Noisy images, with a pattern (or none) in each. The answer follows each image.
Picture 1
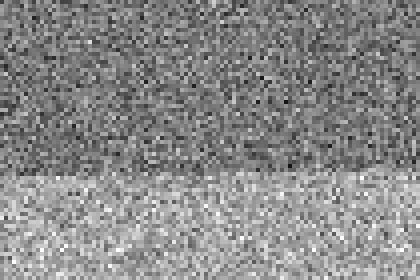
a sharp edge
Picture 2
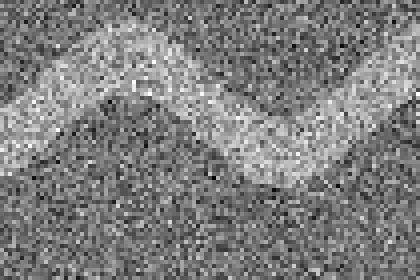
a wavy band
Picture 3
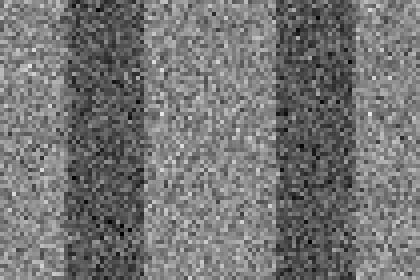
vertical stripes
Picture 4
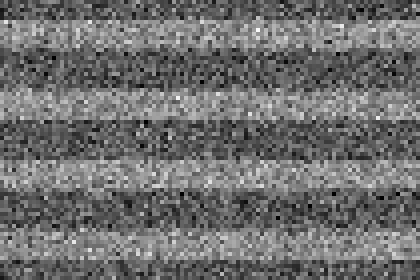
horizontal stripes
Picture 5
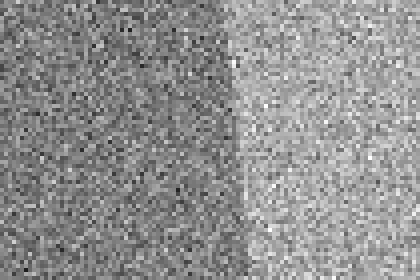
a sharp edge
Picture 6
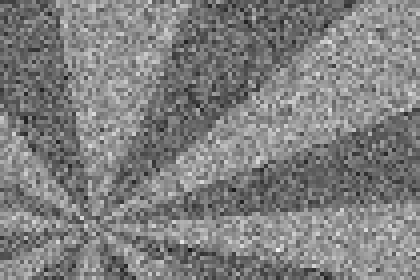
spokes from one point
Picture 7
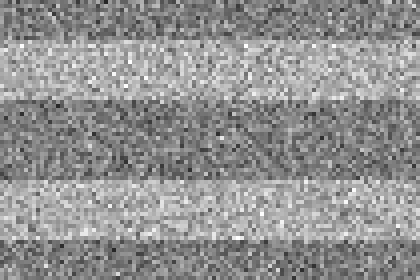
horizontal stripes
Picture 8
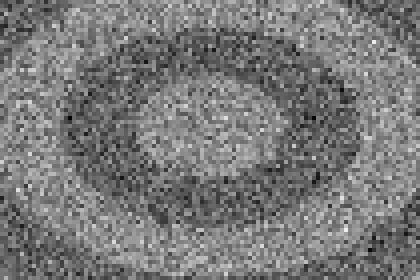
rings round one point
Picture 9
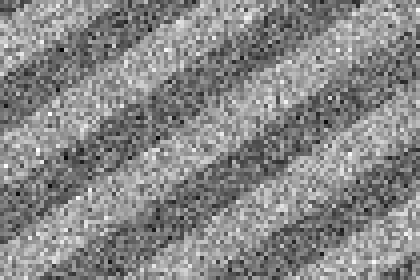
diagonal stripes
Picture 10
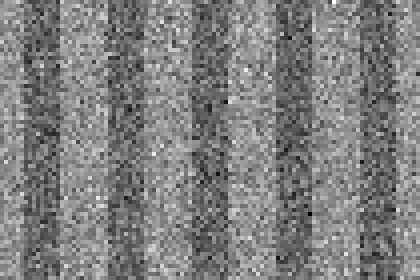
vertical stripes
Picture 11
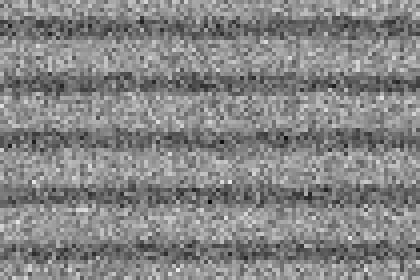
horizontal stripes
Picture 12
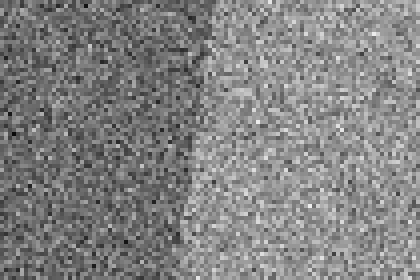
a sharp edge
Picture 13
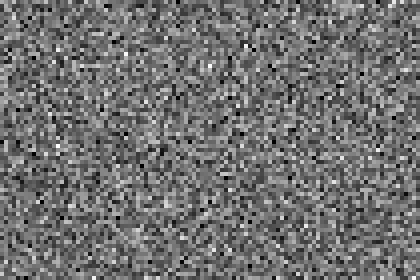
only noise
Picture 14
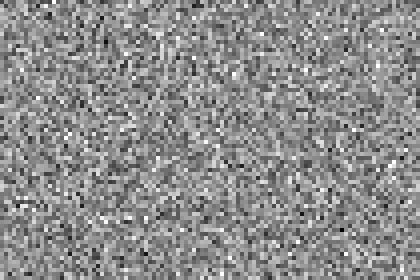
only noise
